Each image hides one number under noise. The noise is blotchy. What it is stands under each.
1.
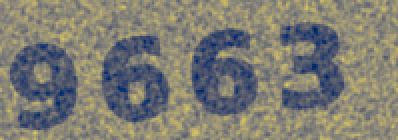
9663
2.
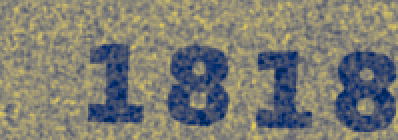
1818
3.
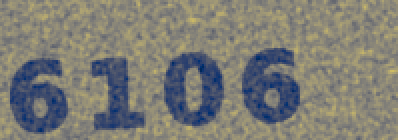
6106
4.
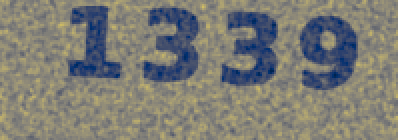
1339
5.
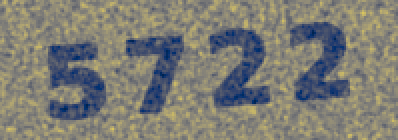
5722
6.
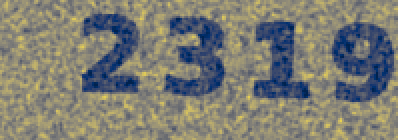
2319
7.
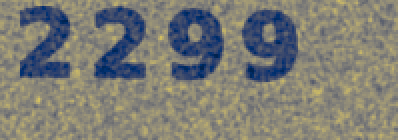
2299
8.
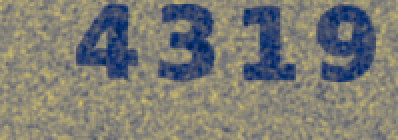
4319
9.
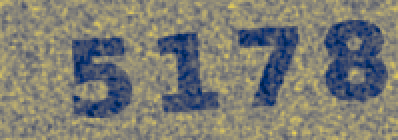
5178
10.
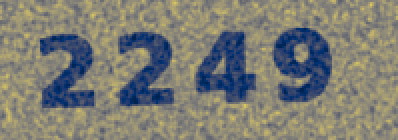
2249
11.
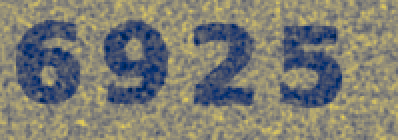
6925
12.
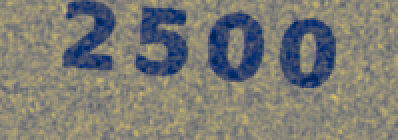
2500
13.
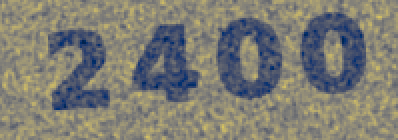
2400
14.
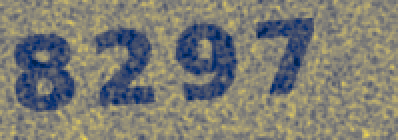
8297
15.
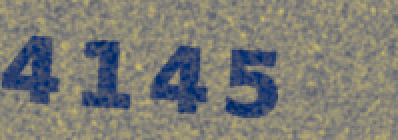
4145
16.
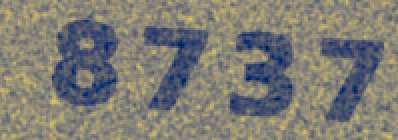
8737
